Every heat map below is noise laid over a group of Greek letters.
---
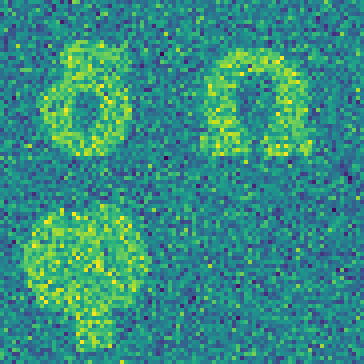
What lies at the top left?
delta
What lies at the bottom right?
nothing
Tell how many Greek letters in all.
3
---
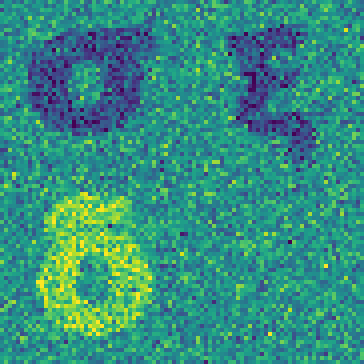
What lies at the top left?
sigma
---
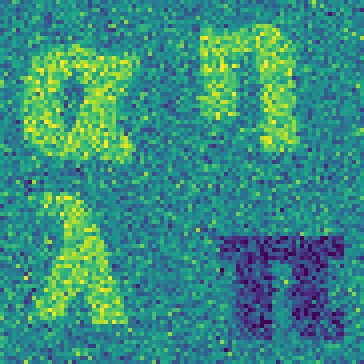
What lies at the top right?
eta
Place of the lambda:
bottom left
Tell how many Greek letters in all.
4
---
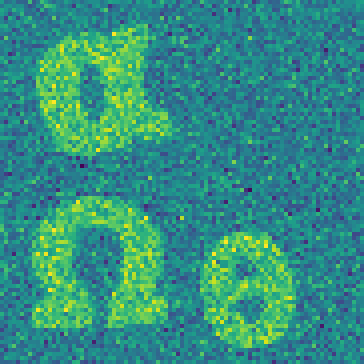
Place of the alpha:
top left
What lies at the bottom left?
omega
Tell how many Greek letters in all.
3
